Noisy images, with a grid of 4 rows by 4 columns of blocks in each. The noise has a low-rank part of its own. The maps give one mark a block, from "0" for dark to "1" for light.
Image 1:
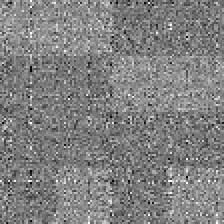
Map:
1100
0011
0000
0101
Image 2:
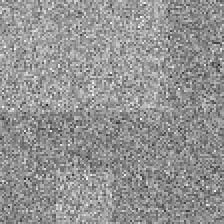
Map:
1110
1110
0000
0100
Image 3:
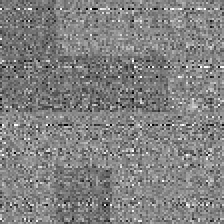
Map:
0111
0001
1111
1011
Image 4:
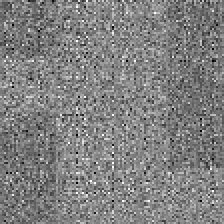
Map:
0110
1110
0110
0111
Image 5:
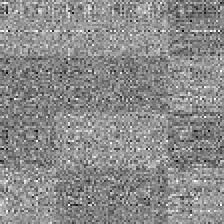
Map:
1110
0001
0110
1001
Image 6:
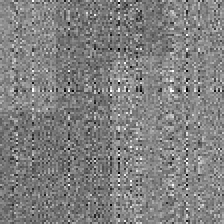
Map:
1001
1011
0011
0011
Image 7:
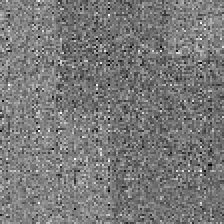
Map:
1001
1000
1100
1100
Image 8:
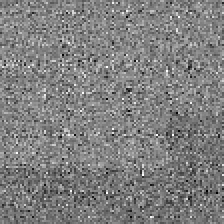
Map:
1111
1111
1110
0000
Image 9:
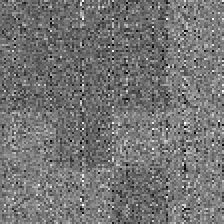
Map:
0001
0001
1011
1101
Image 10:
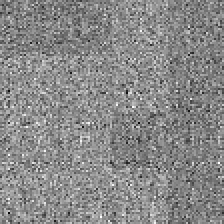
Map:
0010
1110
1100
1110
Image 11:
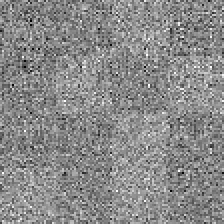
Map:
0010
0101
0010
1010
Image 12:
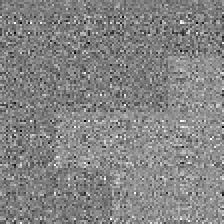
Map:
0000
0001
0111
0011
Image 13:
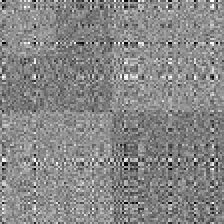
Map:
1011
0011
1100
1100
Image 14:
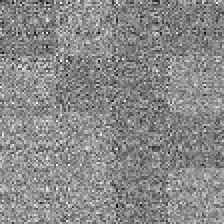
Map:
0100
1001
1100
1101
